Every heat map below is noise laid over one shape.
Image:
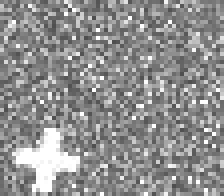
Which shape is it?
cross
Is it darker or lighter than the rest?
lighter
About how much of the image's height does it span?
a third
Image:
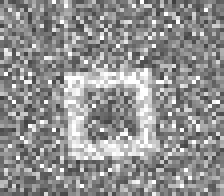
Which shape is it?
square frame
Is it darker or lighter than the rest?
lighter
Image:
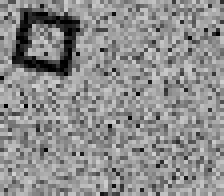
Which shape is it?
square frame
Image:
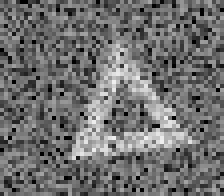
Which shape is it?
triangle frame
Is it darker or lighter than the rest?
lighter
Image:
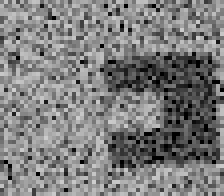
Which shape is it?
square with a notch
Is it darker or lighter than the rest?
darker
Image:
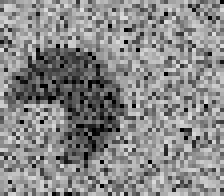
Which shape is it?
disc with a wedge cut out
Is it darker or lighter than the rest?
darker
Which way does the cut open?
down and left
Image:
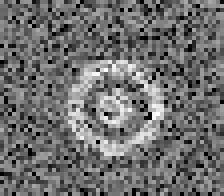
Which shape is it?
bullseye
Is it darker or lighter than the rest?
lighter
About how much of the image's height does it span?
half
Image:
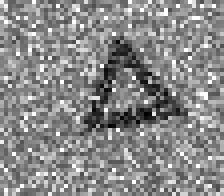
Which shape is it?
triangle frame
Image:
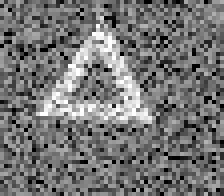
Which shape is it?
triangle frame
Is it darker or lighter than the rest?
lighter
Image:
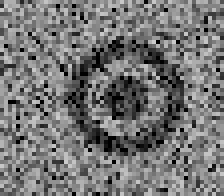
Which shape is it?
bullseye
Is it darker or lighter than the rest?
darker
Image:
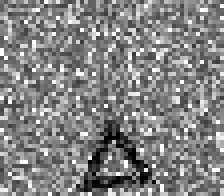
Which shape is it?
triangle frame
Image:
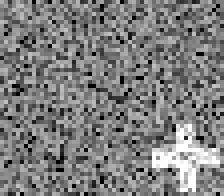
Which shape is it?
cross
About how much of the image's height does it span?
a third
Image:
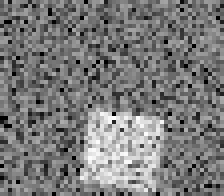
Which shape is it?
square
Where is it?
bottom middle
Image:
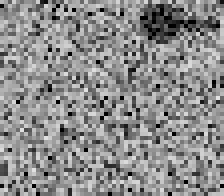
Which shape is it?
lollipop
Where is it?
top right
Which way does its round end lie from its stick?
left
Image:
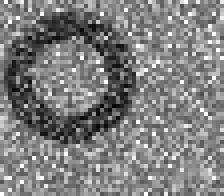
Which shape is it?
ring
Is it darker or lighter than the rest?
darker
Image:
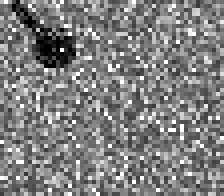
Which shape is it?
lollipop
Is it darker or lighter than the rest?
darker
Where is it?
top left
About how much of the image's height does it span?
a third
